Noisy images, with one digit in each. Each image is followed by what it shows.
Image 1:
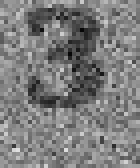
3
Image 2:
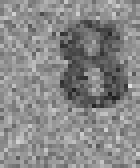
8
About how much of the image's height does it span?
half
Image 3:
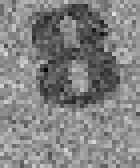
8
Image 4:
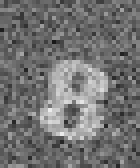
8
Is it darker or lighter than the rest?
lighter
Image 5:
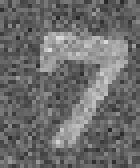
7
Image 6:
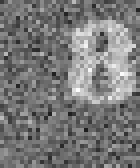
8
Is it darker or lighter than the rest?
lighter
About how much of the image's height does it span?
half
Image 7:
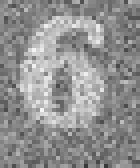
6
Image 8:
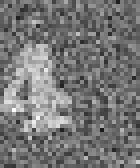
4
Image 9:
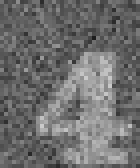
4
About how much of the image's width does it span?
two thirds
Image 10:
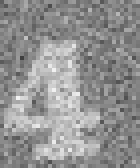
4
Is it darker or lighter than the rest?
lighter
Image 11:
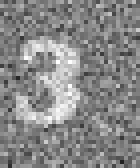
3
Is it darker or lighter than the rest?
lighter
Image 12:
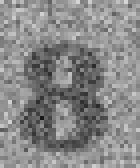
8
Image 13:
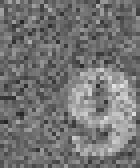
9
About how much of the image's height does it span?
half
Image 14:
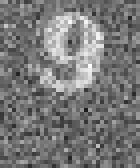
9
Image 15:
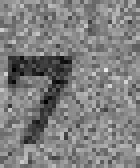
7
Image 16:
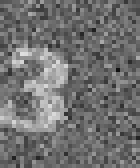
3
